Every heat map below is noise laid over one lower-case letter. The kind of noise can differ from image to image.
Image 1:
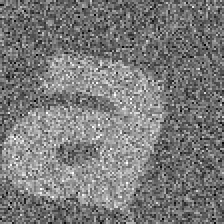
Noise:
independent entries
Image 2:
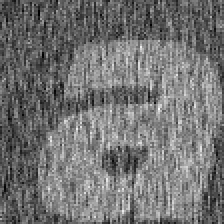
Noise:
streaked along the columns
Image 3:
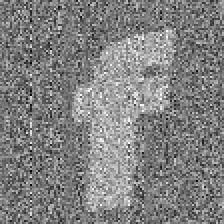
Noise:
columns of uneven size
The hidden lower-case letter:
f
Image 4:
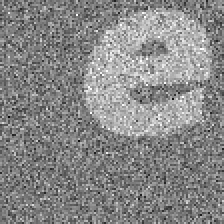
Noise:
independent entries
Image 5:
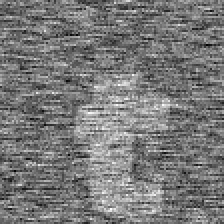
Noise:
streaked along the rows
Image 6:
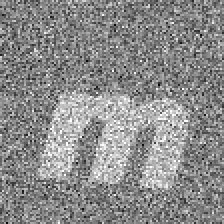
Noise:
independent entries
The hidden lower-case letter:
m
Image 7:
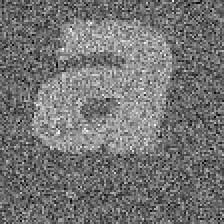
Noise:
independent entries
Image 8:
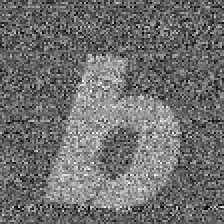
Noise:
rows of uneven size
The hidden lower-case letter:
b
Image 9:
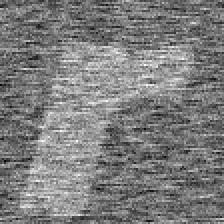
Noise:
streaked along the rows
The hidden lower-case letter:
r
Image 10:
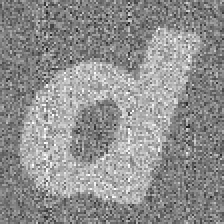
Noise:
columns of uneven size
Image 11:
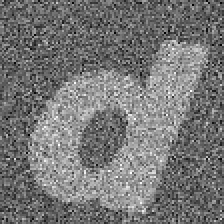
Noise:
low rank plus noise
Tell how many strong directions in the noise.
five to eight
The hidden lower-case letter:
d
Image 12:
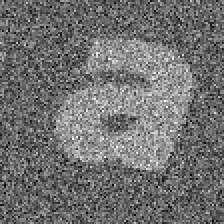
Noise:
independent entries
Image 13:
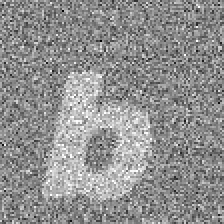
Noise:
low rank plus noise
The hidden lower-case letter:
b
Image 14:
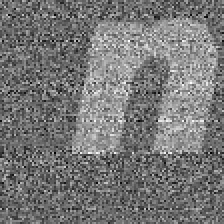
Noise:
rows of uneven size
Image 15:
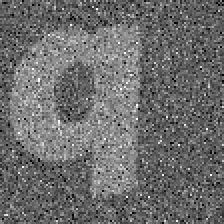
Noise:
heavy tails
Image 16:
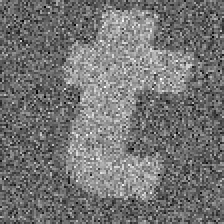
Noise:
independent entries
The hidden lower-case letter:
t
